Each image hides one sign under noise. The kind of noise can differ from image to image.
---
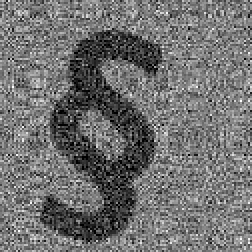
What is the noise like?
low rank plus noise
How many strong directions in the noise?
three or four
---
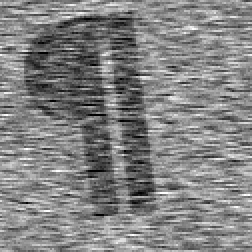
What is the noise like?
streaked along the rows
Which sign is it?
pilcrow
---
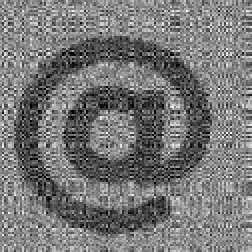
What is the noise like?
low rank plus noise
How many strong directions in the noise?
one
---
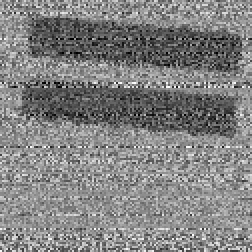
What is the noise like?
rows of uneven size
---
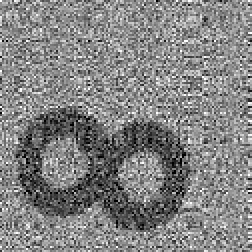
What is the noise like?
low rank plus noise
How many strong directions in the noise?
three or four
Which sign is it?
infinity sign
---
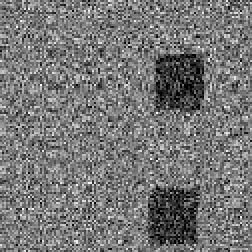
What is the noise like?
low rank plus noise
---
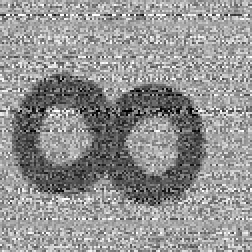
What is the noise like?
rows of uneven size
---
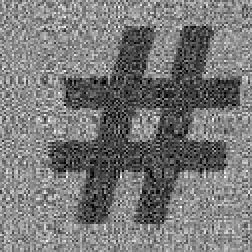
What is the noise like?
low rank plus noise
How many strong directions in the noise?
three or four
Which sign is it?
hash sign
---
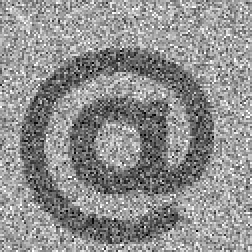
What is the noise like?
independent entries
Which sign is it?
at sign
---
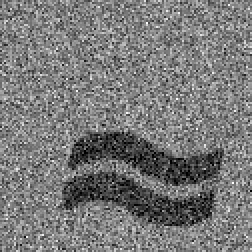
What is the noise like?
independent entries
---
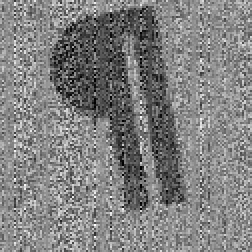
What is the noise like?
columns of uneven size
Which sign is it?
pilcrow
